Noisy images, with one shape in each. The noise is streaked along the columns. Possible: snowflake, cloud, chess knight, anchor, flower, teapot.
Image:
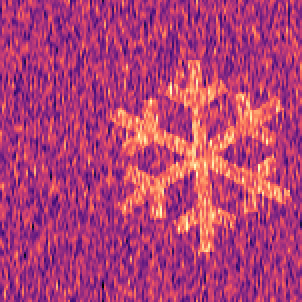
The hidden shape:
snowflake
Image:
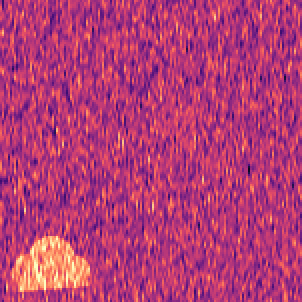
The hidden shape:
cloud
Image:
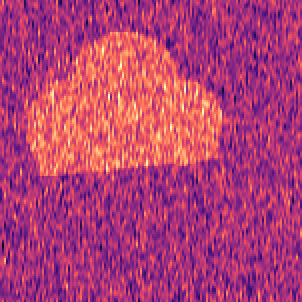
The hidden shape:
cloud
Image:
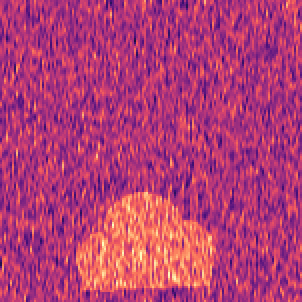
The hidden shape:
cloud
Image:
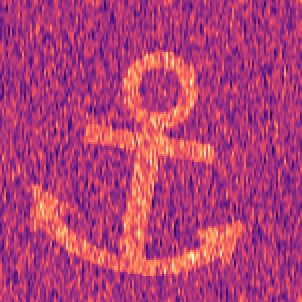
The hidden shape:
anchor
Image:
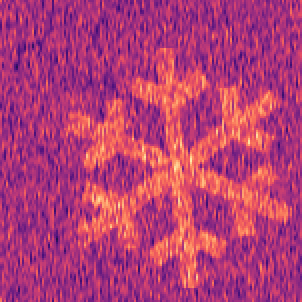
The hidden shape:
snowflake
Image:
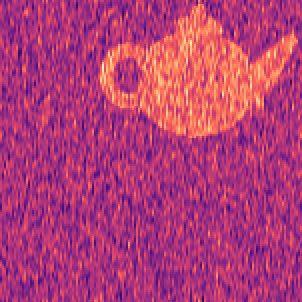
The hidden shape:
teapot
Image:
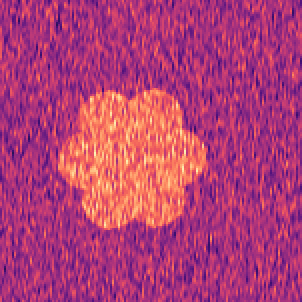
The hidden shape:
flower
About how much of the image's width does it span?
half
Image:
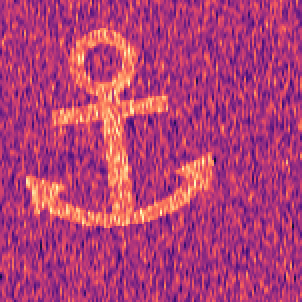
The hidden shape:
anchor
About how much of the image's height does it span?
two thirds
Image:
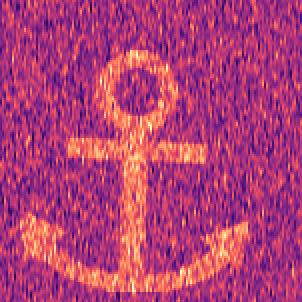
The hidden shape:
anchor
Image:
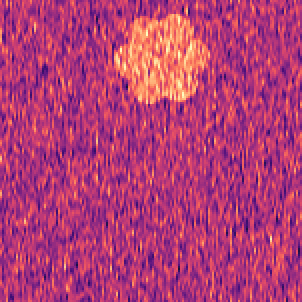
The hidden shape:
flower
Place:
top middle
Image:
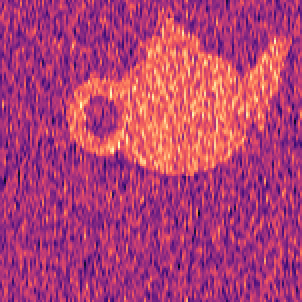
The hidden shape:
teapot
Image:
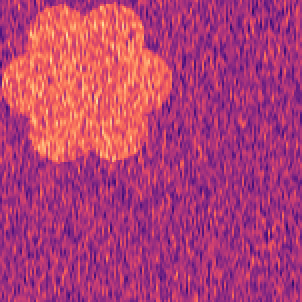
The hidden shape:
flower
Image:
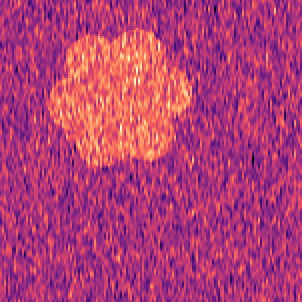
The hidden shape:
flower
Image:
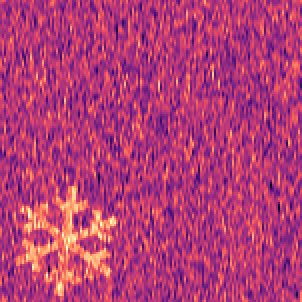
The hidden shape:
snowflake
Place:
bottom left
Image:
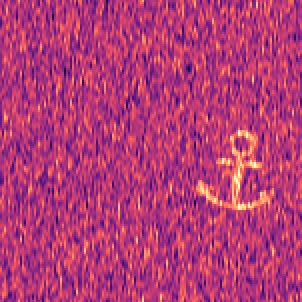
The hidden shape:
anchor
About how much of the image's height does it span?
a quarter
